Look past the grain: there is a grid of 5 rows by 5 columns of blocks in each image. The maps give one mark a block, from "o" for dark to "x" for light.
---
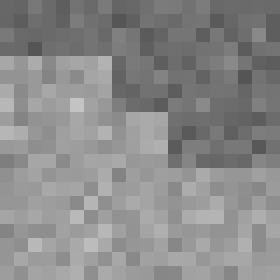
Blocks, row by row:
o o o o o
x x o o o
x x x o o
x x x x x
x x x x x
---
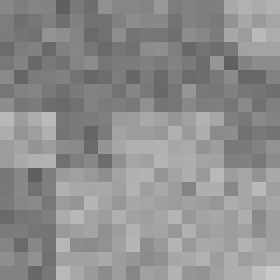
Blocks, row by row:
o o o o x
o o o o o
x o x x o
o x x x x
o x x x x
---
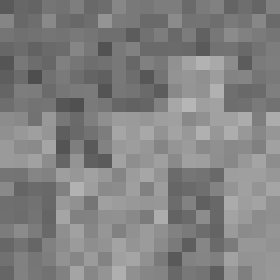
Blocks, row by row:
o o o o o
o o o x o
x o x x x
o x x o x
o x x o x
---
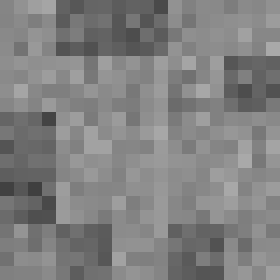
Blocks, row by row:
x o o x x
x x x x o
o x x x x
o x x x x
x o x o x
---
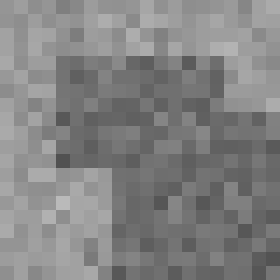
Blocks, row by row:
x x x x x
x o o o x
x o o o o
x x o o o
x x o o o
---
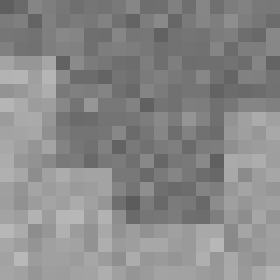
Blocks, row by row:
o o o o o
x o o o o
x o o o x
x x o o x
x x x x x
